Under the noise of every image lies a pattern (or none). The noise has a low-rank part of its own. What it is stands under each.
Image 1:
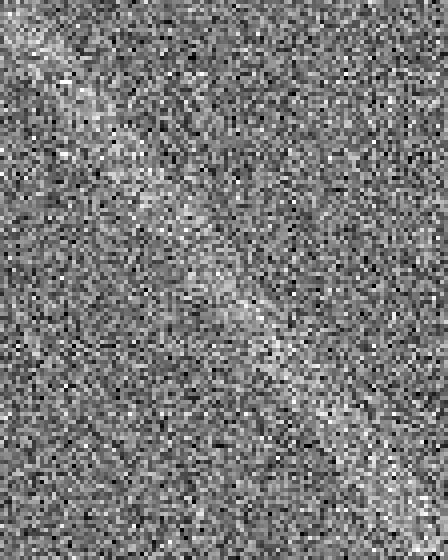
a diagonal band
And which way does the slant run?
top left to bottom right
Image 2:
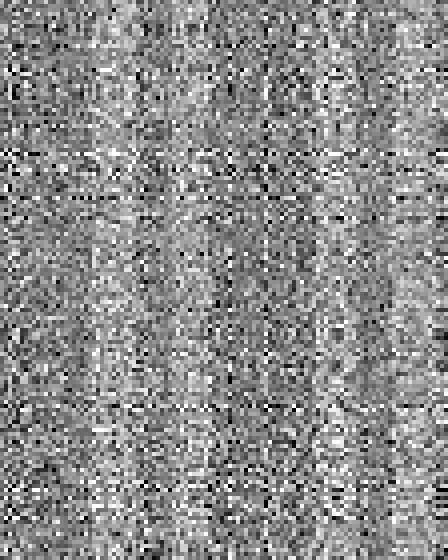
bands of columns
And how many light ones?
4
